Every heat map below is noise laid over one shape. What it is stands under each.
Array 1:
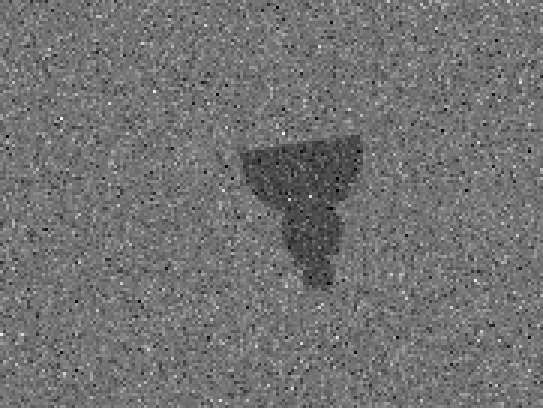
chess pawn
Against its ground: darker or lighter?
darker
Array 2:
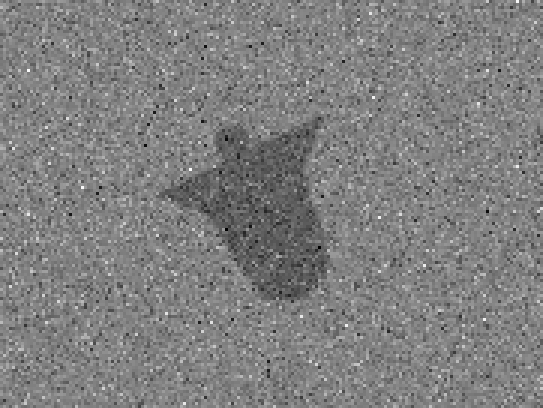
bell
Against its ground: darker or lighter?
darker
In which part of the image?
centre
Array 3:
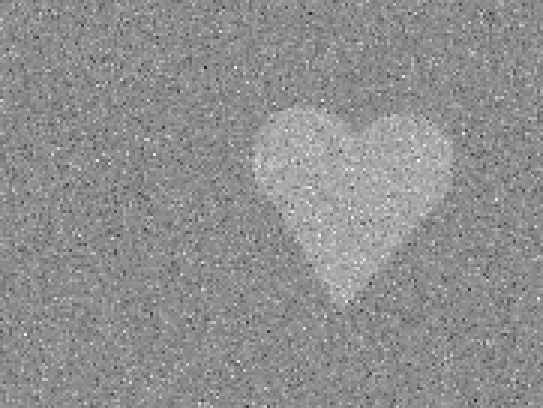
heart
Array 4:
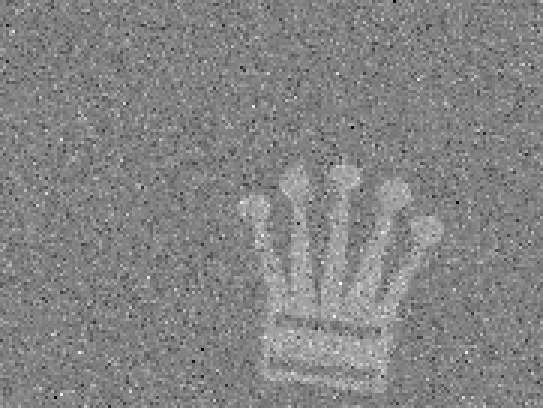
chess queen
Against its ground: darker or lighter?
lighter
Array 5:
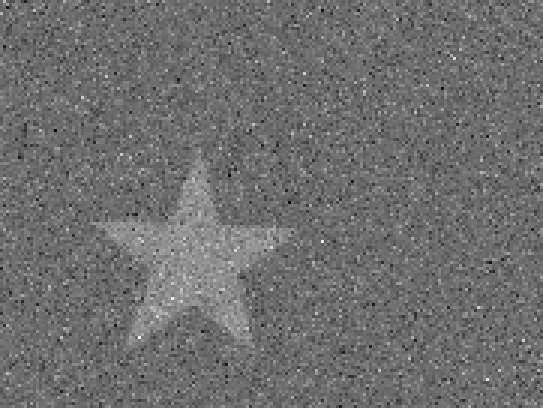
star
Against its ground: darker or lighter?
lighter
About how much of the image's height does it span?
half
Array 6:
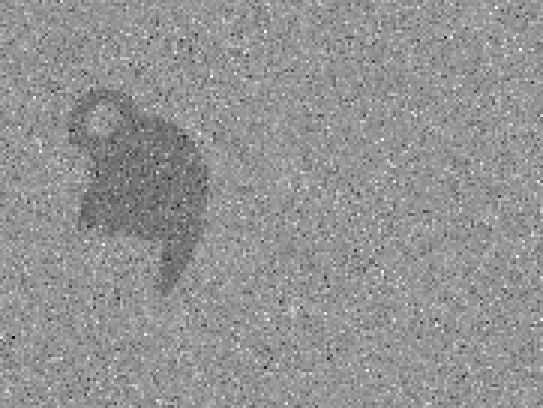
teapot
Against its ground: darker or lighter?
darker
